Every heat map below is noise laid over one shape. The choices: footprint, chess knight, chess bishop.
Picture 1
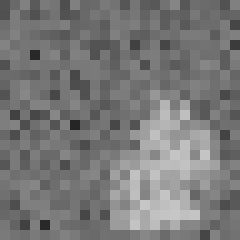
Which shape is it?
chess knight
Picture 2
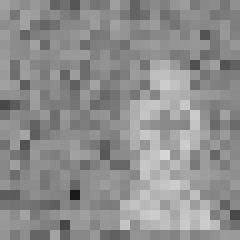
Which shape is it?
chess bishop
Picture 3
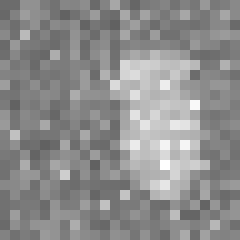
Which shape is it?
footprint
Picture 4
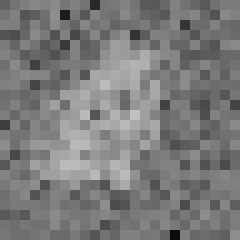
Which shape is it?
chess knight
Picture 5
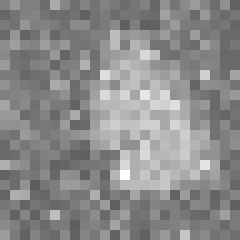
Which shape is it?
chess knight
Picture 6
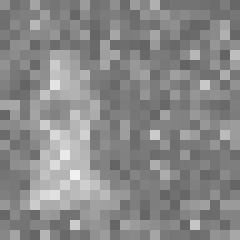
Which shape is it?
chess bishop
